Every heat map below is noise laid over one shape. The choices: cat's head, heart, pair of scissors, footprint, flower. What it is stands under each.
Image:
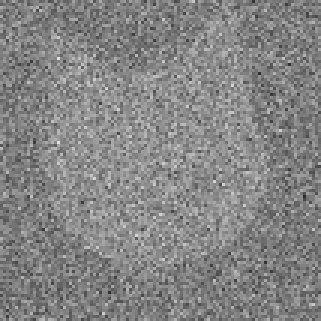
light cat's head
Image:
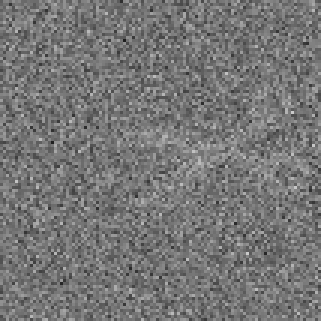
light pair of scissors
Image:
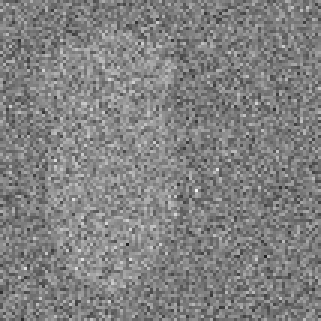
light footprint
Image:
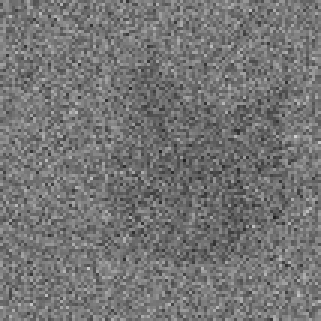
dark cat's head
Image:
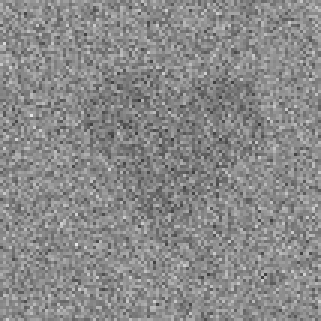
dark heart
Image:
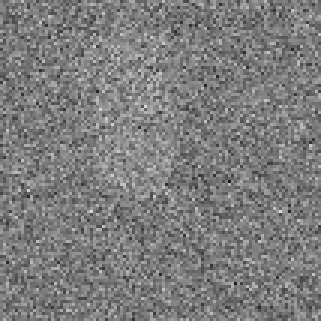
light footprint
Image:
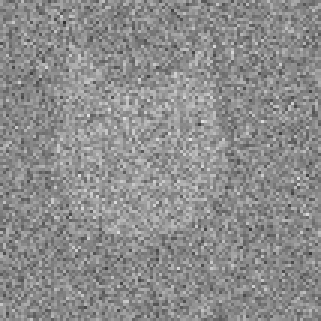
light cat's head
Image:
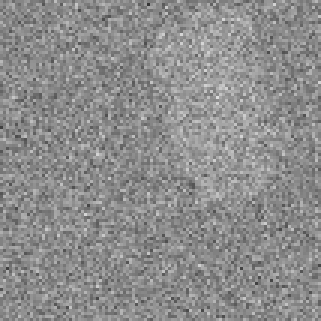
light footprint
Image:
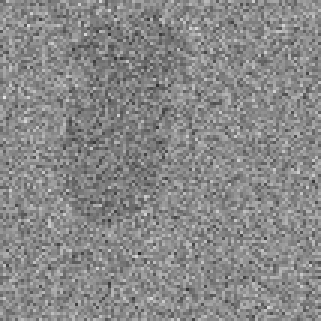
dark footprint
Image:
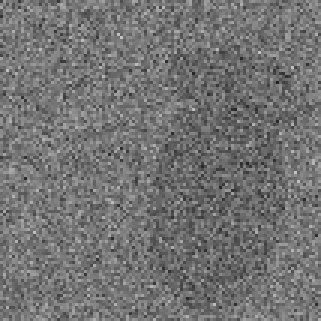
dark footprint
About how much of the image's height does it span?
nearly all
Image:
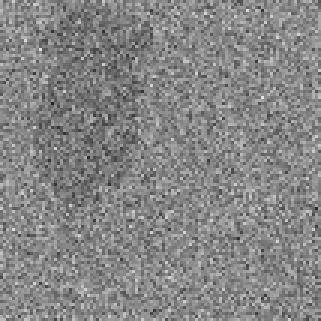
dark footprint
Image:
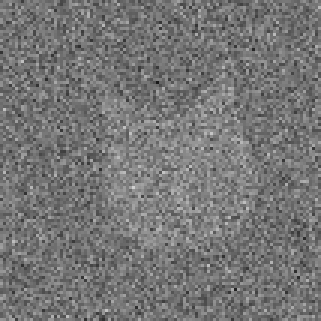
light cat's head
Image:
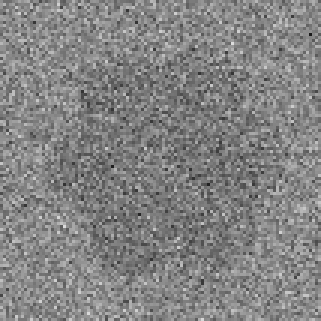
dark flower
